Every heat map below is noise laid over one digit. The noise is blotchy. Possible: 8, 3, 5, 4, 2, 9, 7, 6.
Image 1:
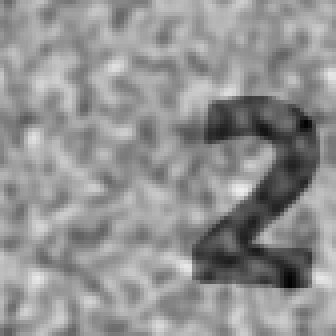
2
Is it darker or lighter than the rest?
darker
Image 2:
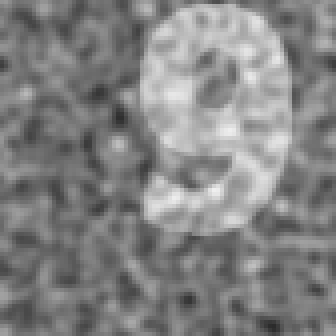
9
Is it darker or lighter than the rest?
lighter
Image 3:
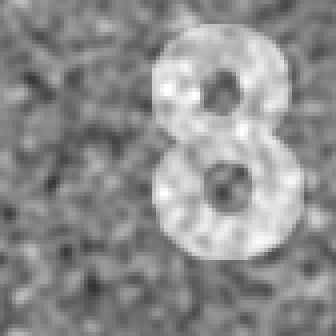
8
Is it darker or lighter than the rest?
lighter
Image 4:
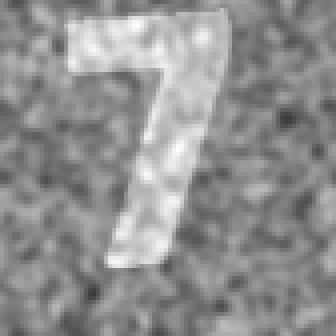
7
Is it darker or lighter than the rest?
lighter
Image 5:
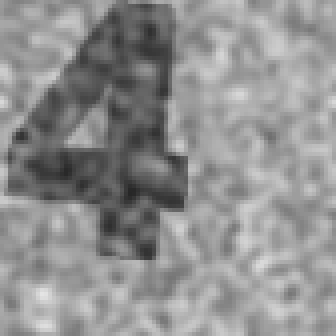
4
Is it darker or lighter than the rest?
darker
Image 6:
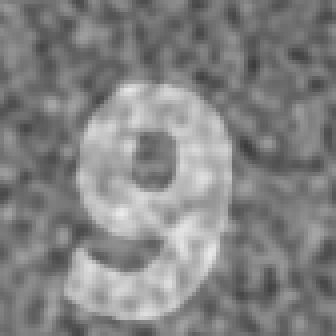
9
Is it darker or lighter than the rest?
lighter
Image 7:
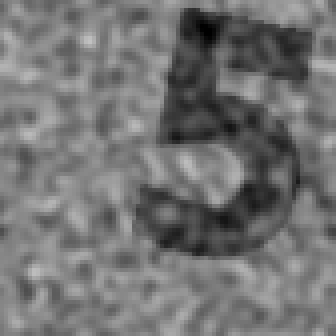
5
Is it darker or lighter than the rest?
darker
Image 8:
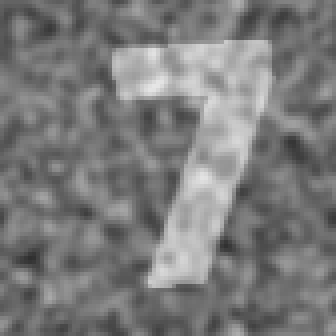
7
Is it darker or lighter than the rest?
lighter
